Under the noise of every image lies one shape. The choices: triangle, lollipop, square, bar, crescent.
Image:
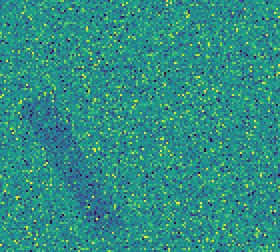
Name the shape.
bar
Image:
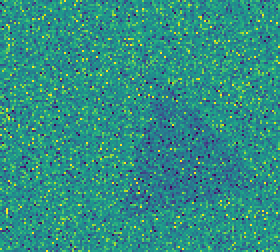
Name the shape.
triangle
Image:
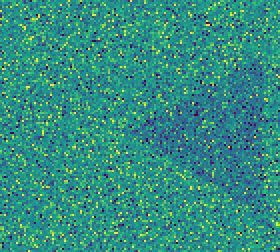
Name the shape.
triangle
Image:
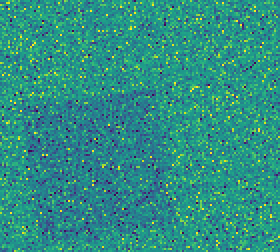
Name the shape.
square
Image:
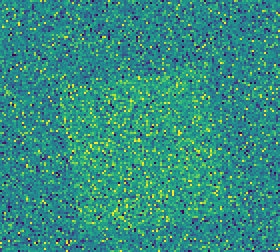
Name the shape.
square
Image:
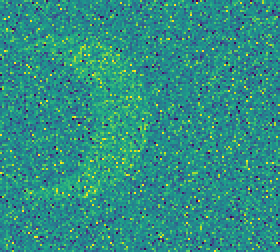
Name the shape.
crescent
